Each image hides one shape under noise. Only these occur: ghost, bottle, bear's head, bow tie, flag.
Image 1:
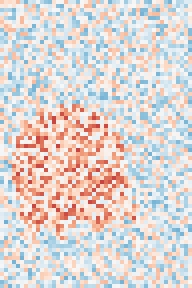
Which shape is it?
ghost
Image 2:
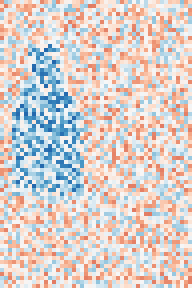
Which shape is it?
bottle
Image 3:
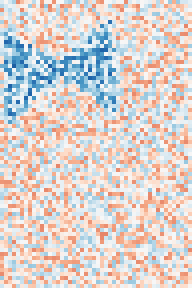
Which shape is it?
bow tie
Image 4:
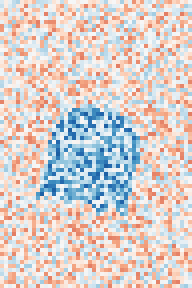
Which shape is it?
ghost
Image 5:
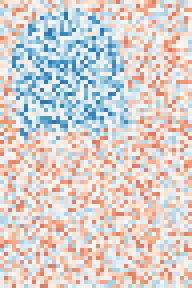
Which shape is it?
ghost
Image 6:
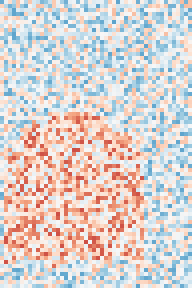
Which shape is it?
ghost
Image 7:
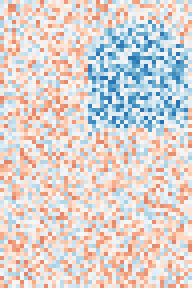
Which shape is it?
ghost
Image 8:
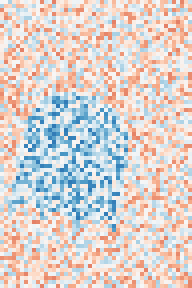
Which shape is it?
ghost
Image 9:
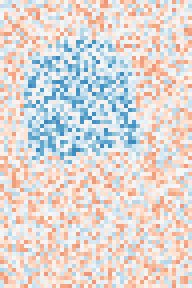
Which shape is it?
ghost
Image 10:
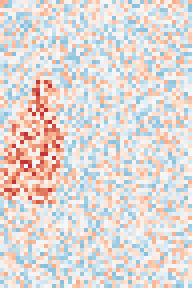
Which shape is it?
bottle
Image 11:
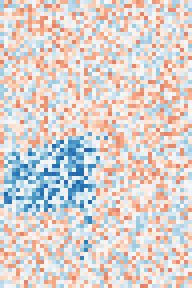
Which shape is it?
flag
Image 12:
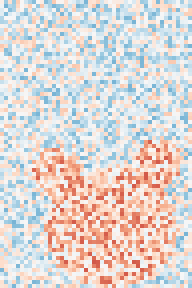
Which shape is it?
bear's head
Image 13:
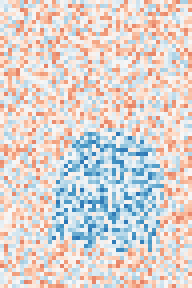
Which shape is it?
ghost
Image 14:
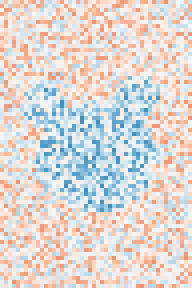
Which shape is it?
bear's head
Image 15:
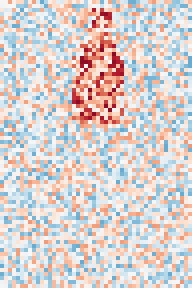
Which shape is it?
bottle
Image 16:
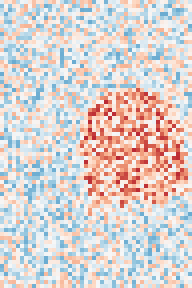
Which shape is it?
ghost
